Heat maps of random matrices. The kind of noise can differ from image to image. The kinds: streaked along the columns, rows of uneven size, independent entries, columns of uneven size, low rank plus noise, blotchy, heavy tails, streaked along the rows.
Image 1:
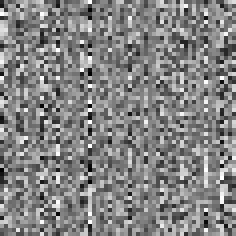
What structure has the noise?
columns of uneven size
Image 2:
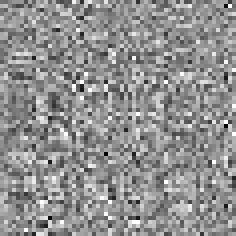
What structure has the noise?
low rank plus noise
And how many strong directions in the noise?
three or four
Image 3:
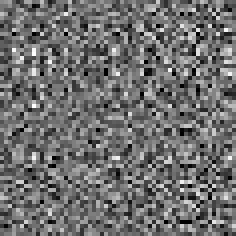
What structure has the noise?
low rank plus noise
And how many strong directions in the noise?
two
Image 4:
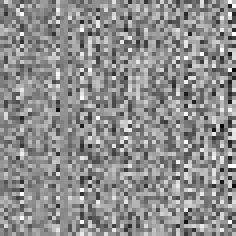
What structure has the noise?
columns of uneven size
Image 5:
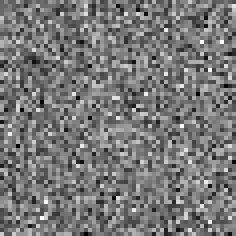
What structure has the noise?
independent entries
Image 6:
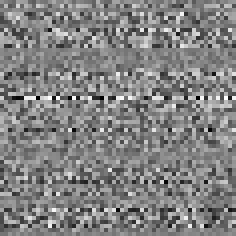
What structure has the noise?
rows of uneven size
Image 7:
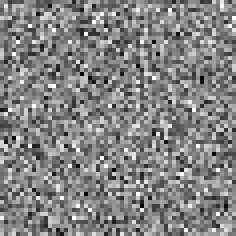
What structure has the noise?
independent entries
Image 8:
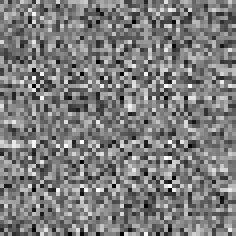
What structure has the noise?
low rank plus noise
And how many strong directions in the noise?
three or four
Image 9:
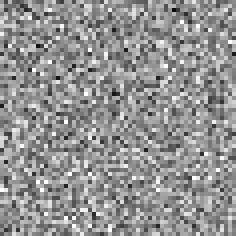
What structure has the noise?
independent entries
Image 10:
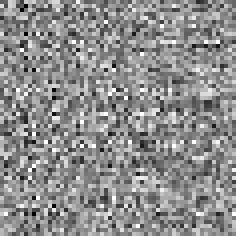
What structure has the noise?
low rank plus noise
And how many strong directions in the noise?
five to eight
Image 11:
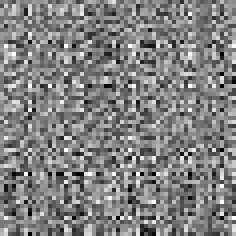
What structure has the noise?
low rank plus noise
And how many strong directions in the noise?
two
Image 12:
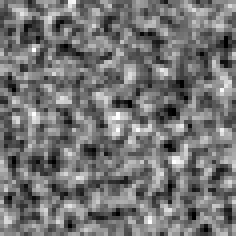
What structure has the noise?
blotchy
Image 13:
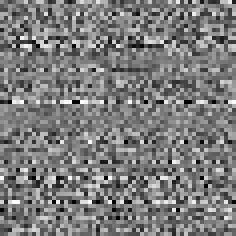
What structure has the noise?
rows of uneven size
